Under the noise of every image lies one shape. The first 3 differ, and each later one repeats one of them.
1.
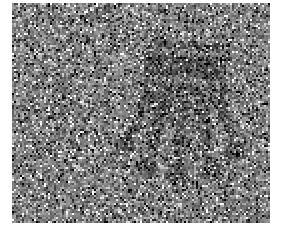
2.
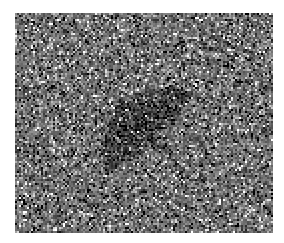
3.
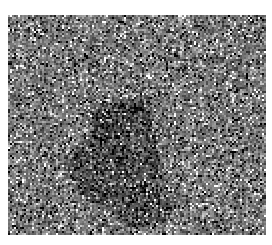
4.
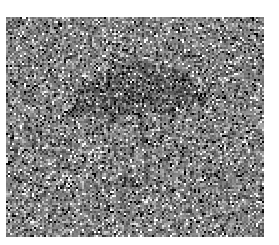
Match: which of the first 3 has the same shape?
2
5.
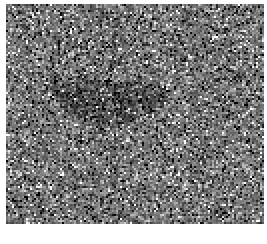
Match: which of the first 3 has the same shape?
2
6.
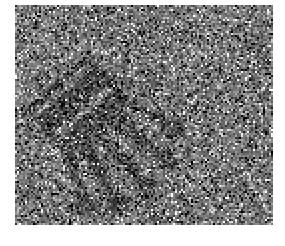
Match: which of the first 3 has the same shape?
1
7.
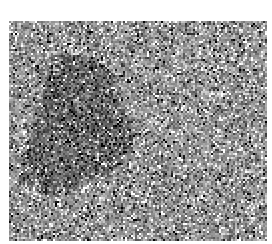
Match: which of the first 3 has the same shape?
3
